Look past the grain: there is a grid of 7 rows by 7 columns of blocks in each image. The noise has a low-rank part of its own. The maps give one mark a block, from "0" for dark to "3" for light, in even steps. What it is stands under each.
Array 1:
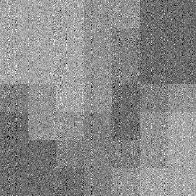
3332200
3332100
3332100
1232012
0221023
0011123
0001233
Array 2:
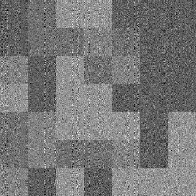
0133000
0112100
2031200
3033000
1233303
1211203
2030333
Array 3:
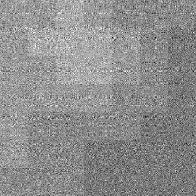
2232111
2333210
2233210
2222110
2111100
2110000
1110000
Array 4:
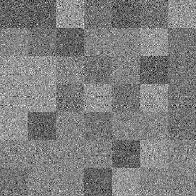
0031013
2102231
3321201
3313131
3021221
2222032
1220322
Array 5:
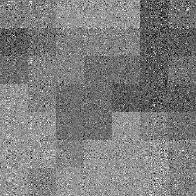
2233301
0122200
1221101
3211000
3311321
3323332
3233332
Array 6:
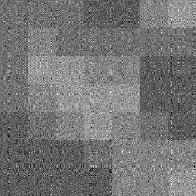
1110023
1211111
1332200
1233300
0123210
0001222
0000223
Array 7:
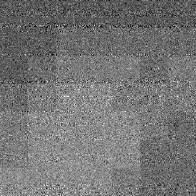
0000000
0011111
0122212
1233222
2333321
2333311
3333211
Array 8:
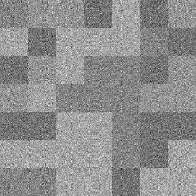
1220302
3033310
0231102
2311122
0033100
3333103
1133033
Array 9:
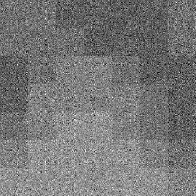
1100001
1110001
0122100
0222210
1233210
2333321
3333332
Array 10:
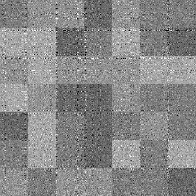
1220211
3301310
2322233
3200211
0310121
1310313
2122110
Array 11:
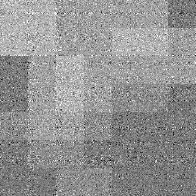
3322220
3322332
0232222
0232110
1221000
0110000
0011000
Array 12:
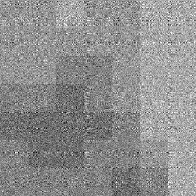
2232233
2222233
2211233
1101233
0000133
1001123
1111013
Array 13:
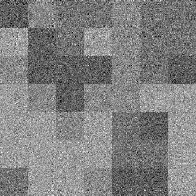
0211211
3013211
2000210
3202233
3323103
3333113
1332003
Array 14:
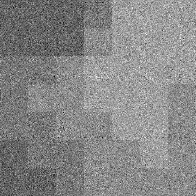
0001333
0002333
1123333
1223332
1122332
0112232
0012222
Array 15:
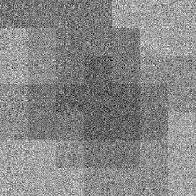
1111333
3211133
3210122
2100012
2110013
3321123
3332223
